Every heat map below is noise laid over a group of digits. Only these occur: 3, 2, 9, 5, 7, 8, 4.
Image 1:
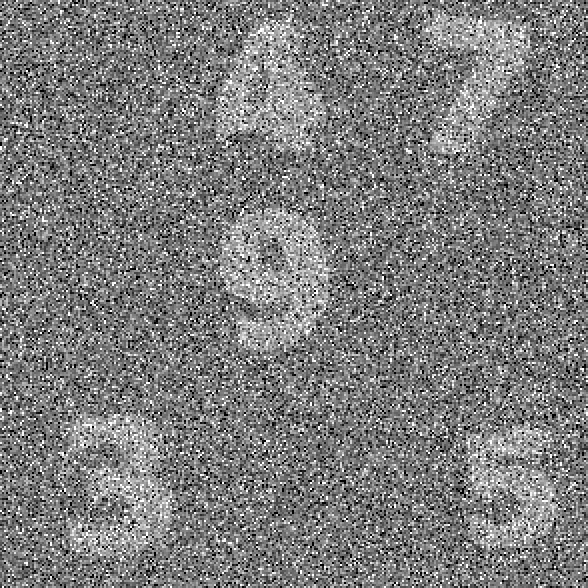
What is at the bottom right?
5
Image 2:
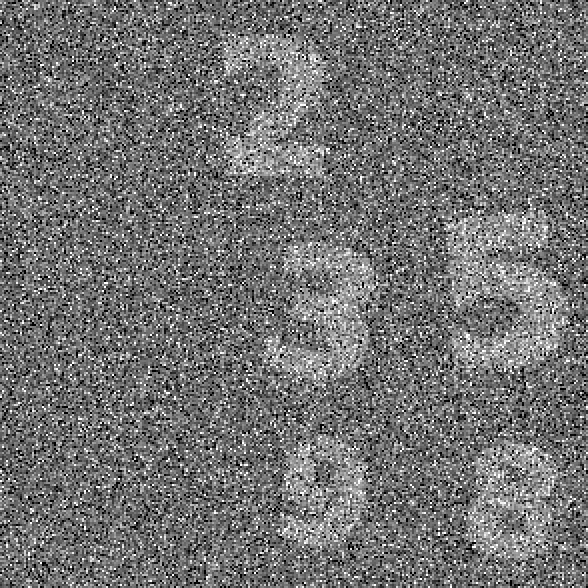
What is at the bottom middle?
9
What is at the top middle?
2
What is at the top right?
nothing
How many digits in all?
5
